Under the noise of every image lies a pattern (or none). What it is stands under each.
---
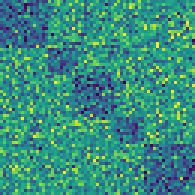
blocks along the diagonal
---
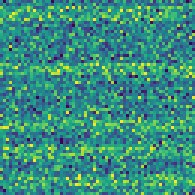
bands of rows
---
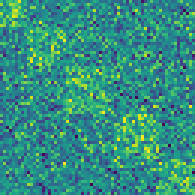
blocks along the diagonal
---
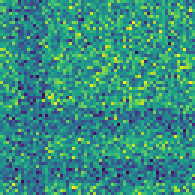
bands of rows crossing bands of columns
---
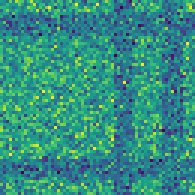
bands of rows crossing bands of columns
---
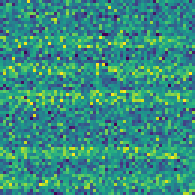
bands of rows
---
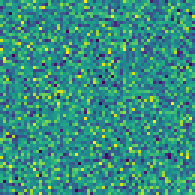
only noise
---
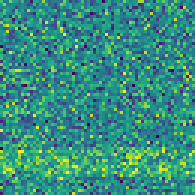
one band of rows
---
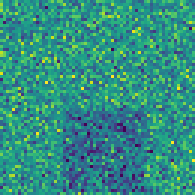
one block
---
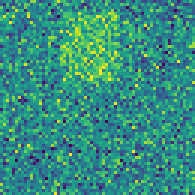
one block
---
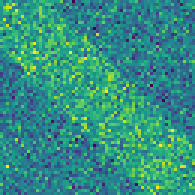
a diagonal band
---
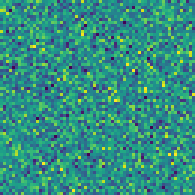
only noise
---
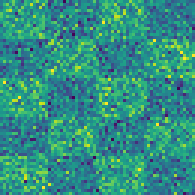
a checkerboard
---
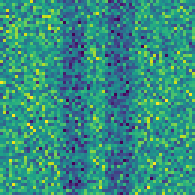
bands of columns
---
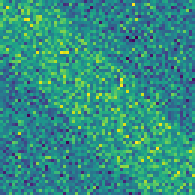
a diagonal band
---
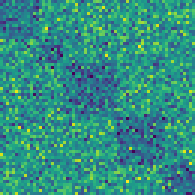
blocks along the diagonal
